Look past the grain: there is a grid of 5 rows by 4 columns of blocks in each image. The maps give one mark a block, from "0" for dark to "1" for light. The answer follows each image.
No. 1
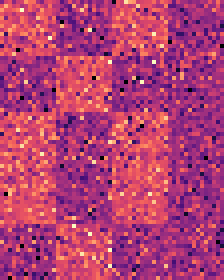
1 0 1 0
0 1 0 0
1 0 1 0
1 0 1 0
0 1 0 0
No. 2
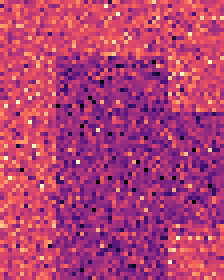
1 1 1 1
1 0 0 1
1 0 0 0
1 0 0 0
1 0 0 1
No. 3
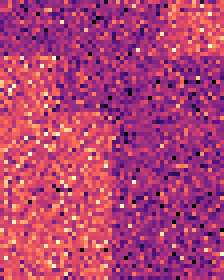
0 0 0 1
1 0 0 0
1 1 0 0
1 1 0 0
1 1 0 0
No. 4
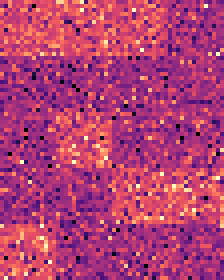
1 1 1 0
0 0 0 0
0 1 0 0
0 0 1 1
1 0 0 0
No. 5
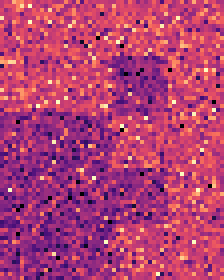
1 1 1 1
1 1 0 1
0 0 1 1
0 0 0 1
0 0 1 1
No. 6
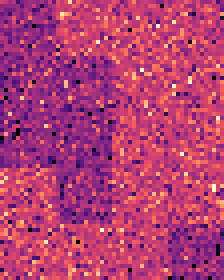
0 1 1 1
0 0 1 1
0 0 1 1
1 0 1 1
1 1 1 0
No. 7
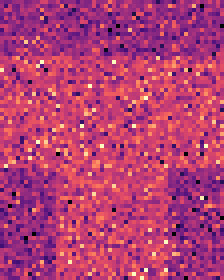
0 0 0 0
1 1 1 1
1 1 1 1
0 1 1 0
0 1 1 0
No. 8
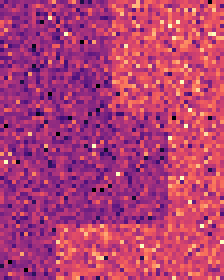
0 0 1 1
0 0 1 1
0 0 0 1
0 0 0 1
0 1 1 1
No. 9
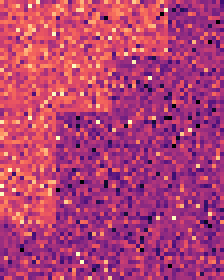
1 1 1 0
1 1 0 0
1 0 0 0
1 0 0 0
0 0 0 0
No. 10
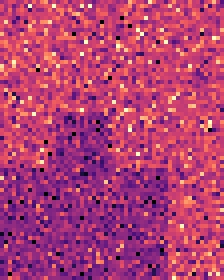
1 1 1 1
1 1 1 1
1 0 1 1
0 0 0 1
0 0 0 1
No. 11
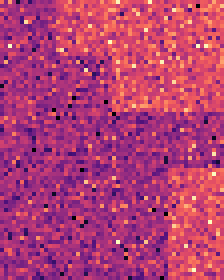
0 1 1 1
0 0 1 1
0 0 0 0
0 0 0 1
0 0 0 1
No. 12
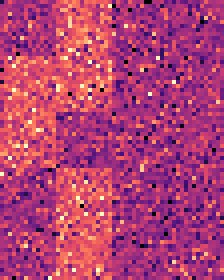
0 1 0 0
1 1 0 0
1 0 0 0
0 1 0 0
0 1 0 0
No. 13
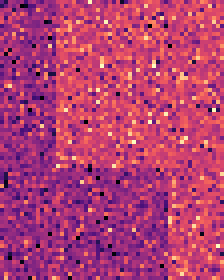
0 1 1 1
0 1 1 1
0 1 1 1
0 0 0 1
0 0 0 1
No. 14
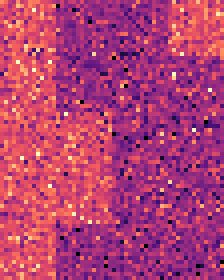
1 0 0 1
1 0 0 0
1 1 0 0
1 1 0 0
1 0 0 0
